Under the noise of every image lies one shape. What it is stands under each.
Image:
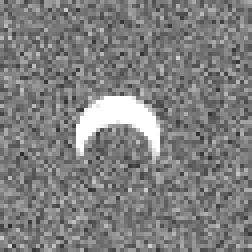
crescent
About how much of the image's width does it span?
a third
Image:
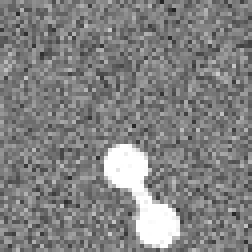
dumbbell
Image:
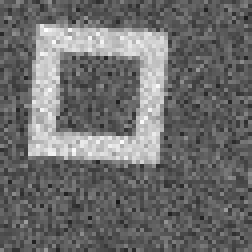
square frame
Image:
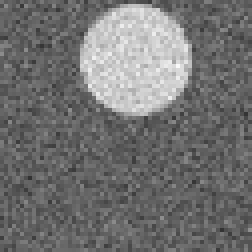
disc
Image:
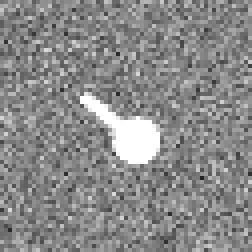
lollipop
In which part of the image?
centre
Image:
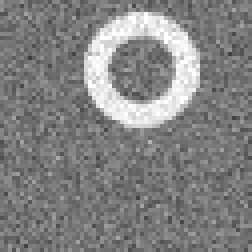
ring
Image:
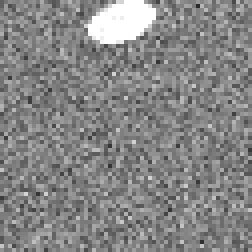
ellipse
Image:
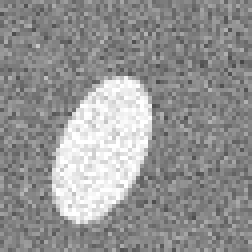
ellipse
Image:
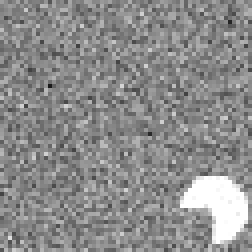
disc with a wedge cut out
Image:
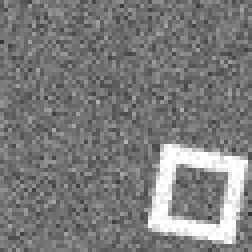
square frame
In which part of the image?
bottom right
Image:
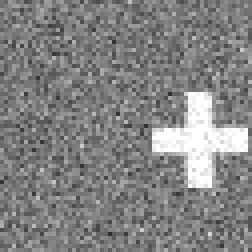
cross
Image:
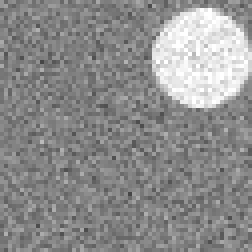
disc
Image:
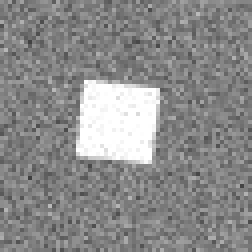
square
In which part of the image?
centre
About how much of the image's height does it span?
a third
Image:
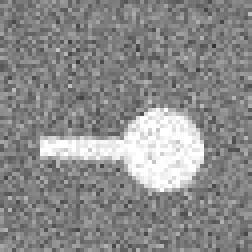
lollipop
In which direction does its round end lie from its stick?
right
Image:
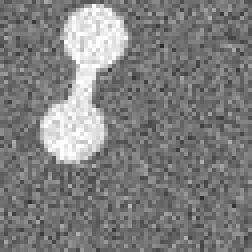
dumbbell
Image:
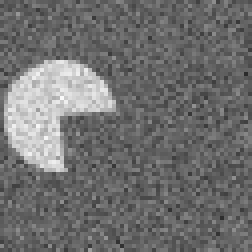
disc with a wedge cut out
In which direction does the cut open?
down and right
